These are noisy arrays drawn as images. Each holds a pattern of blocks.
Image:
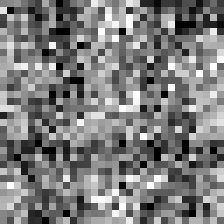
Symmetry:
left and right mirror each other
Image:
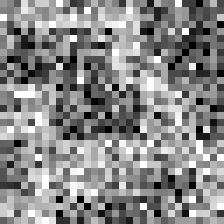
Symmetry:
no symmetry
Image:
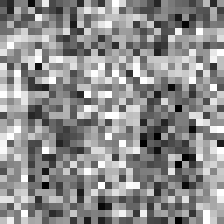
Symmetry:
left and right mirror each other
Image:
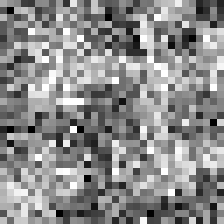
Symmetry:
mirrored about the diagonal from the bottom left
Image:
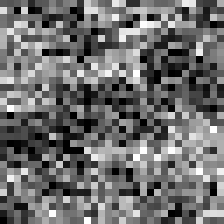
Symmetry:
the same after a half turn
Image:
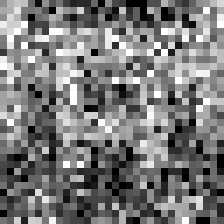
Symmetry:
left and right mirror each other
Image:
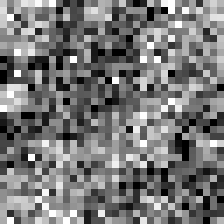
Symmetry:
mirrored about the diagonal from the top left
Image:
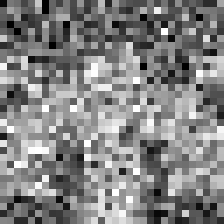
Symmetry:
left and right mirror each other
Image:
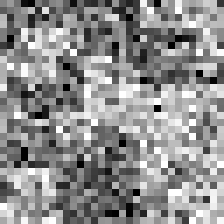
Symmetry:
no symmetry
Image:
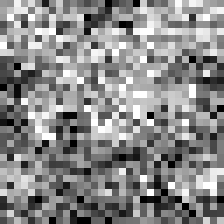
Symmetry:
left and right mirror each other
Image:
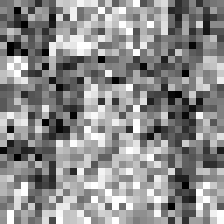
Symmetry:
left and right mirror each other
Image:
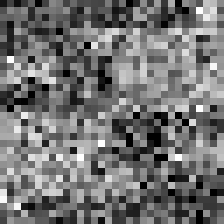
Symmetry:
the same after a half turn
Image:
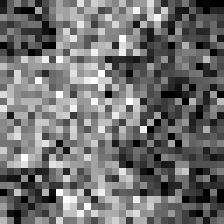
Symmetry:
top and bottom mirror each other
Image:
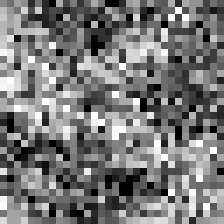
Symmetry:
no symmetry
